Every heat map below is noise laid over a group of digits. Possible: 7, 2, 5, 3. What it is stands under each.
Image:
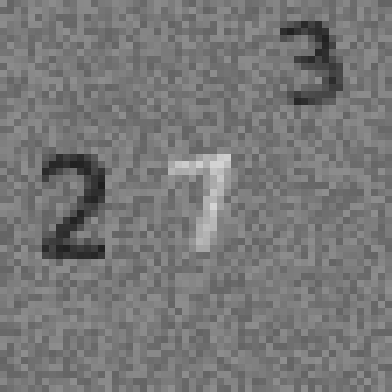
top right: dark 3; middle left: dark 2; centre: light 7
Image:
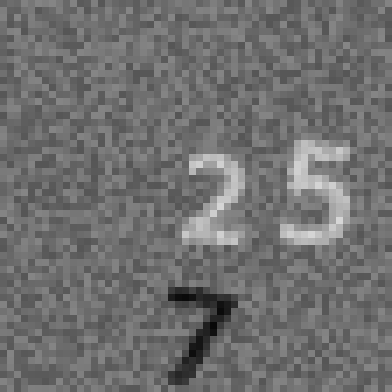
centre: light 2; middle right: light 5; bottom middle: dark 7
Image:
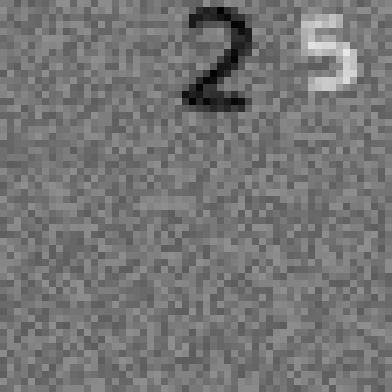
top middle: dark 2; top right: light 5
